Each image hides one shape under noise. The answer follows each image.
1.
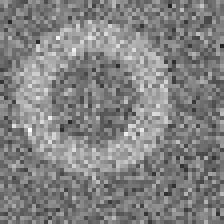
light ring
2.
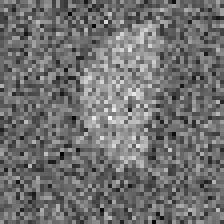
light half disc
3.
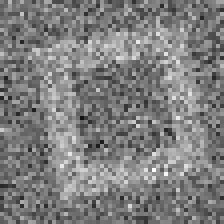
light square frame
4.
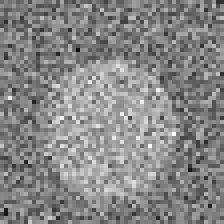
light disc
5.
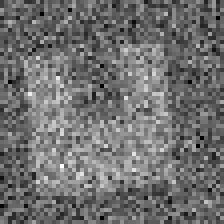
light square with a notch
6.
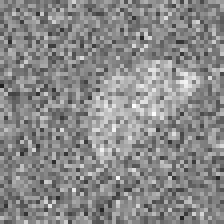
light half disc
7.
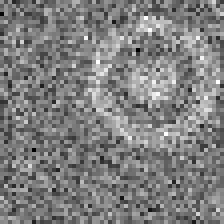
light bullseye
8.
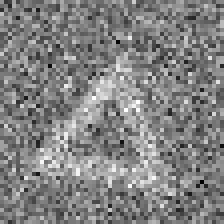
light triangle frame
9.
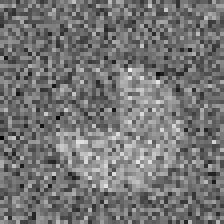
light disc with a wedge cut out
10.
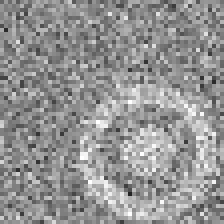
light bullseye
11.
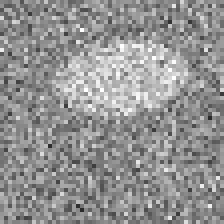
light ellipse
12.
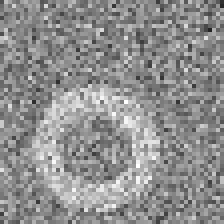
light ring
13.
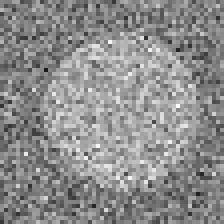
light disc
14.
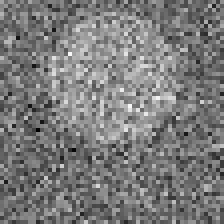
light disc
